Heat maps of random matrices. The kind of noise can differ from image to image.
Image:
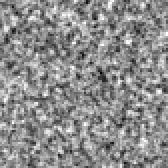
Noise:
blotchy
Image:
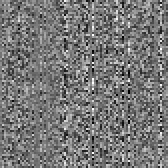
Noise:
columns of uneven size
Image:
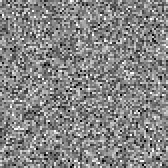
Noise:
independent entries
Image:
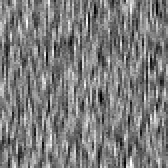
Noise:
streaked along the columns
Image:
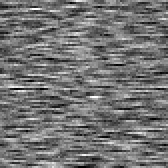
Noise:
streaked along the rows
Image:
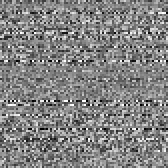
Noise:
rows of uneven size
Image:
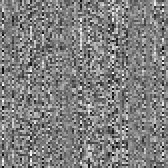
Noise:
columns of uneven size
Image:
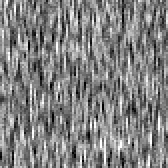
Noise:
streaked along the columns
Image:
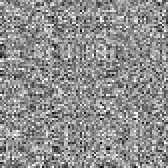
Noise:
low rank plus noise
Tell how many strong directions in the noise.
three or four
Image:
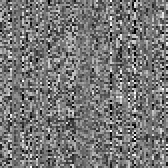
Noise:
columns of uneven size
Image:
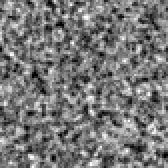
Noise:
blotchy
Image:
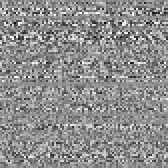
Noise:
rows of uneven size
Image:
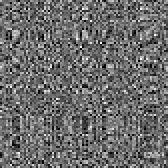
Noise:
low rank plus noise
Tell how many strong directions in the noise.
two
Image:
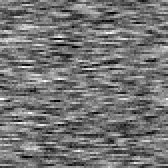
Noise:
streaked along the rows
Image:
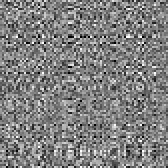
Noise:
low rank plus noise
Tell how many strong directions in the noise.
two
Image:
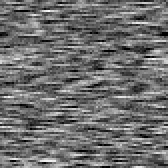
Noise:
streaked along the rows
